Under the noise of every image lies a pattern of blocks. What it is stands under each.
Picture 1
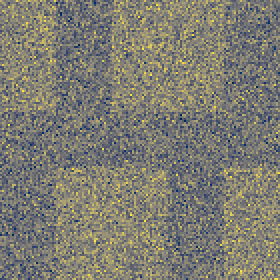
the same after a half turn
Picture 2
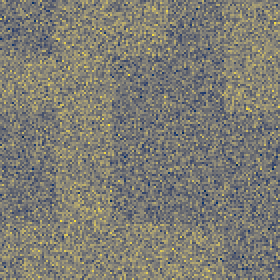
no symmetry
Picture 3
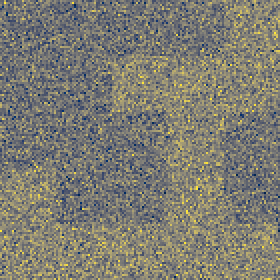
no symmetry
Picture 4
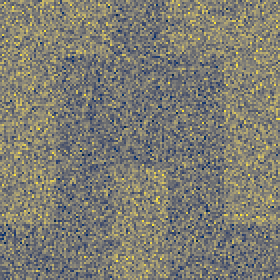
left and right mirror each other
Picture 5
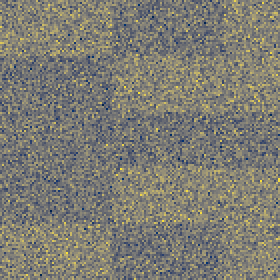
top and bottom mirror each other
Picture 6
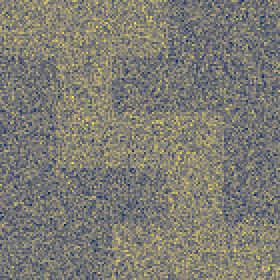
the same after a half turn
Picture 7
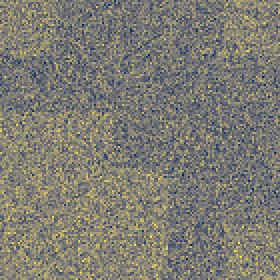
mirrored about the diagonal from the bottom left
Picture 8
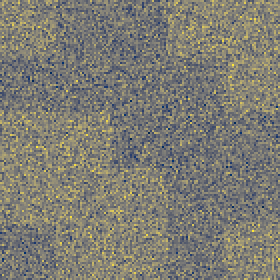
mirrored about the diagonal from the bottom left
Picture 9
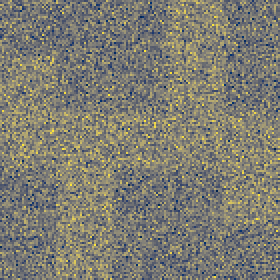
the same after a half turn
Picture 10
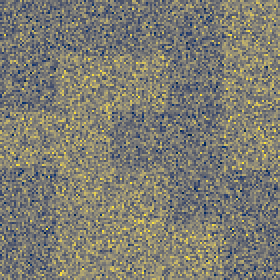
no symmetry
